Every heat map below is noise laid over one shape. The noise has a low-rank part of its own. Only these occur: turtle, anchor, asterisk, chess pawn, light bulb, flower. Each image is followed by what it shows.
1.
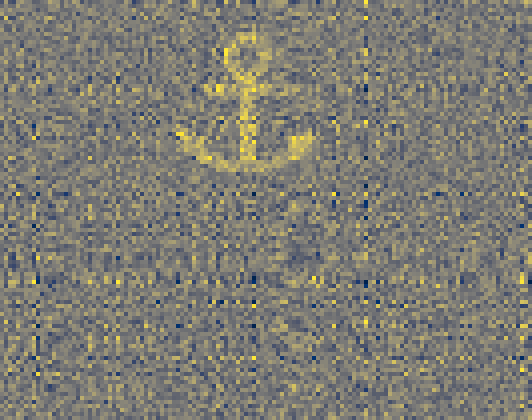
anchor
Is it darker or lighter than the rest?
lighter
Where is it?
top middle
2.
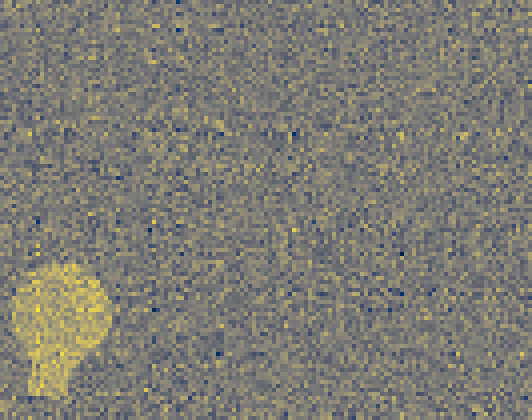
light bulb
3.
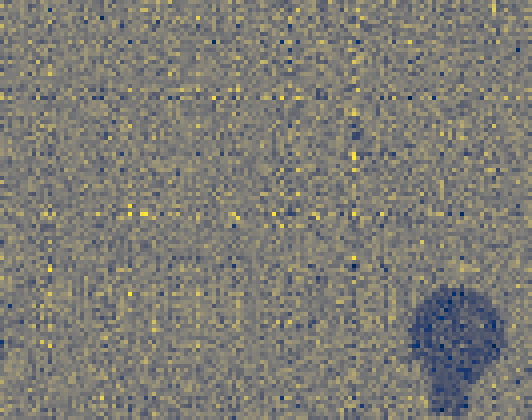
light bulb
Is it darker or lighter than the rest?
darker
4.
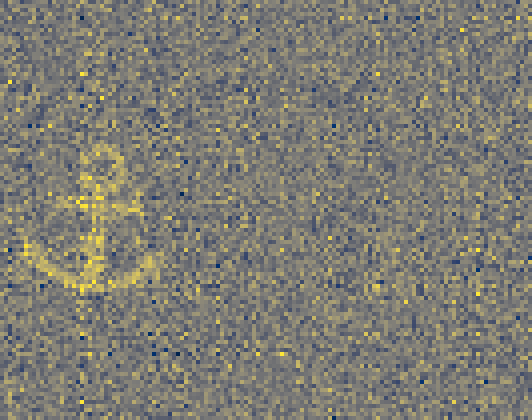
anchor
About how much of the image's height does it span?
a third
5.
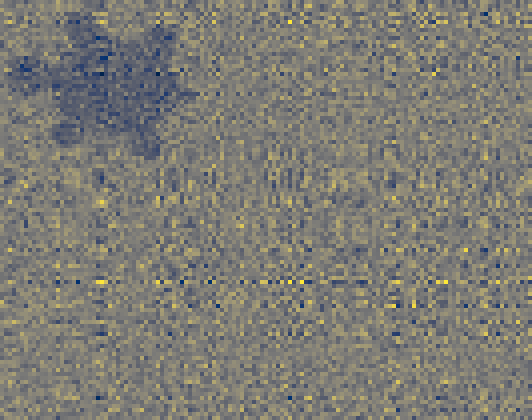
turtle
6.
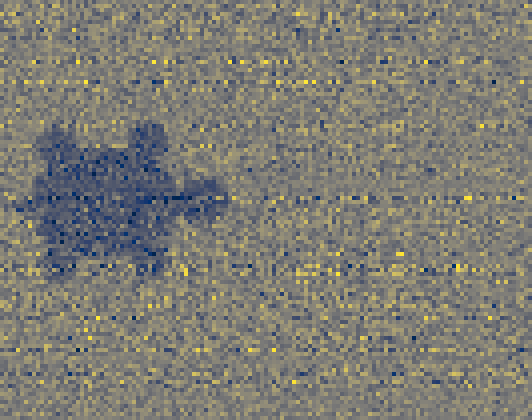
turtle
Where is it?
middle left
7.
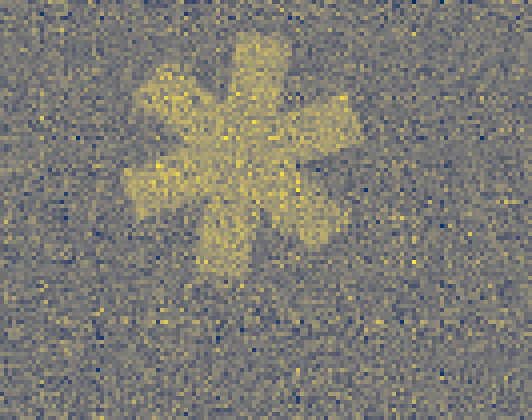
asterisk
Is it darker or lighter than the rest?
lighter
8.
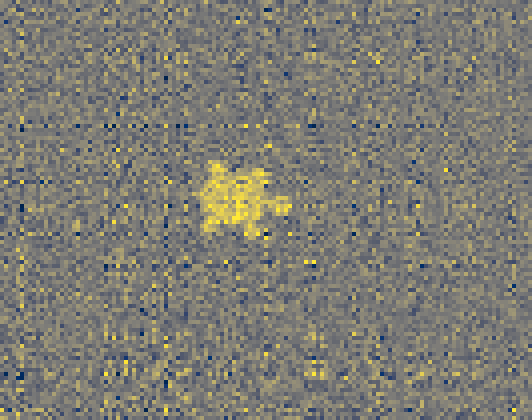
turtle
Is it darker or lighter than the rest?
lighter
